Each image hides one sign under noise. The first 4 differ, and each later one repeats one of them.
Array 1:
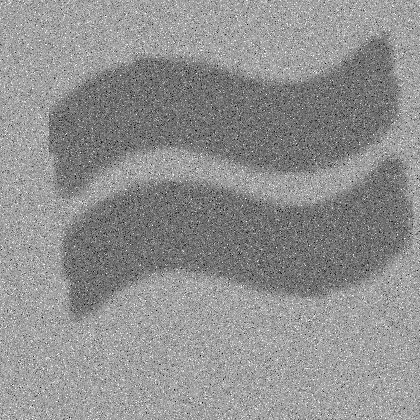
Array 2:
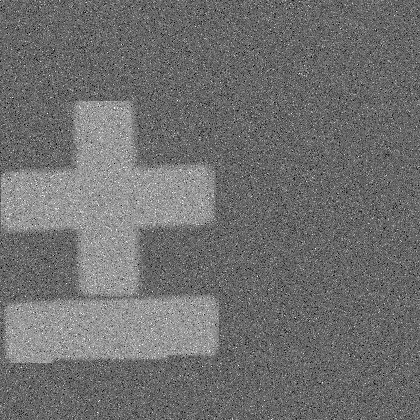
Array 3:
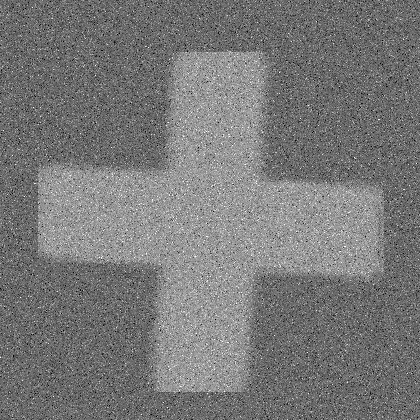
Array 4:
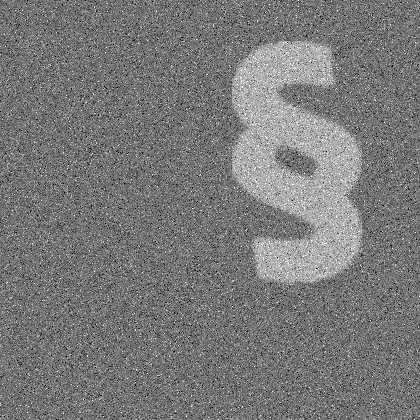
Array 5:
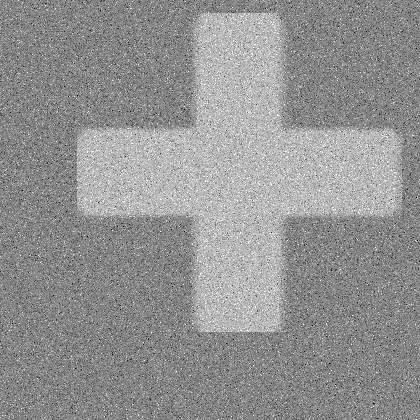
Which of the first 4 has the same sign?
3
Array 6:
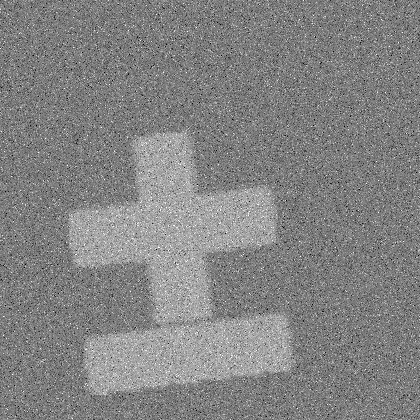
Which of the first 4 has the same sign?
2
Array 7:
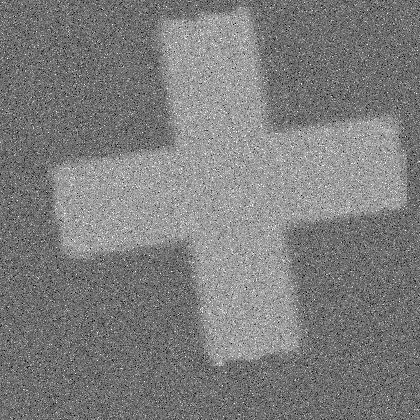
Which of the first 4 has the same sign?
3
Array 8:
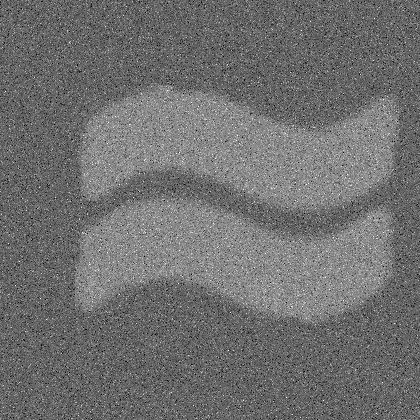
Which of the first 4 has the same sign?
1
